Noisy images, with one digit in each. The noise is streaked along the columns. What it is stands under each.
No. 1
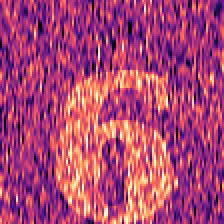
light 6
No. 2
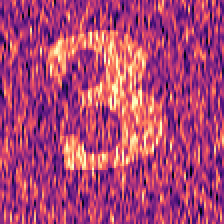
light 3
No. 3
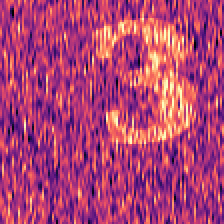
light 3
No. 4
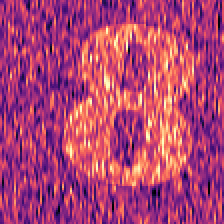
light 8
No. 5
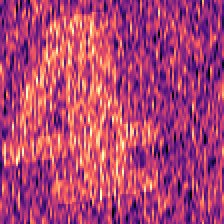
light 4
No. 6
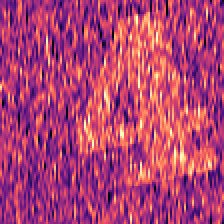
light 4
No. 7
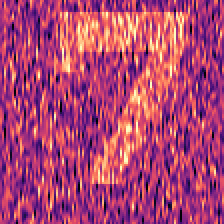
light 7
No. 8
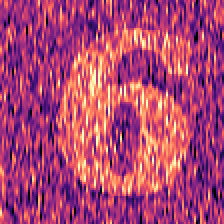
light 6
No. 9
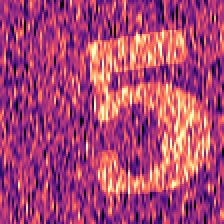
light 5
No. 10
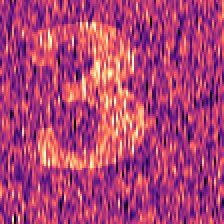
light 3
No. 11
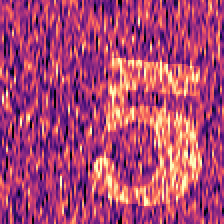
light 5
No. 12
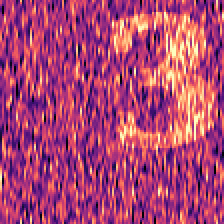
light 3
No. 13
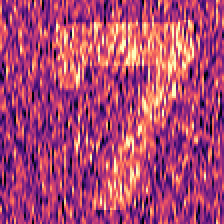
light 7
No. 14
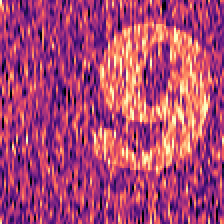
light 9
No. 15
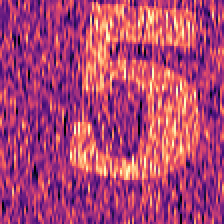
light 5
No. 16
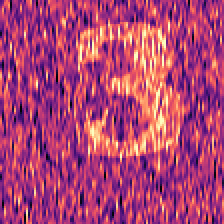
light 3
